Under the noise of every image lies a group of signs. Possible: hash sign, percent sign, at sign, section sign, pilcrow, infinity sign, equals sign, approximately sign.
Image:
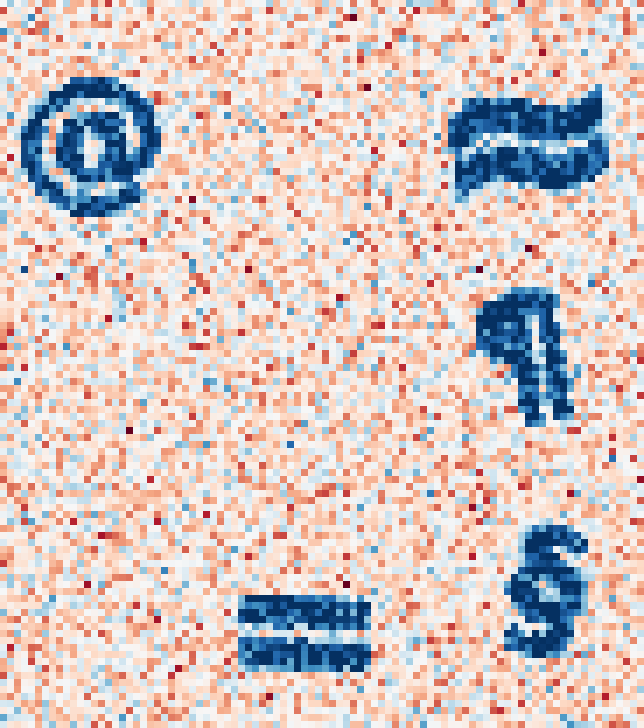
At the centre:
nothing
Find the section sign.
bottom right
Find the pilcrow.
middle right
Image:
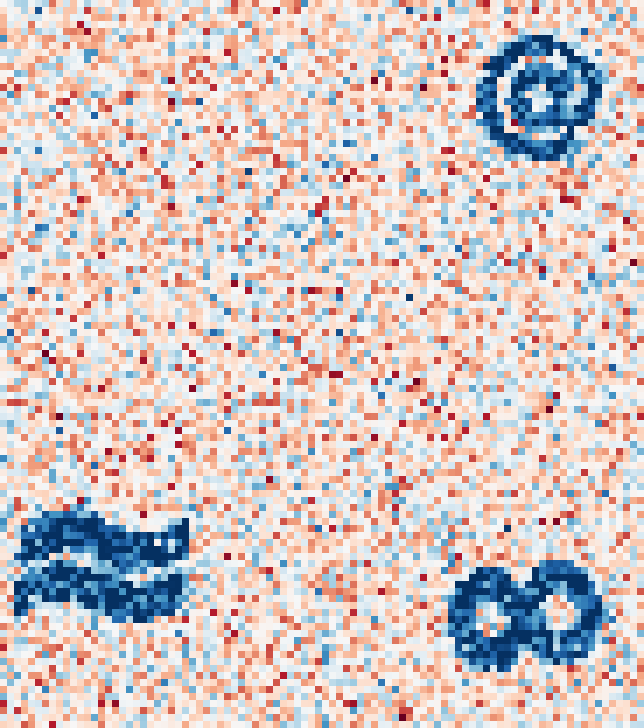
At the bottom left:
approximately sign
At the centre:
nothing
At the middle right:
nothing
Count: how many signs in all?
3
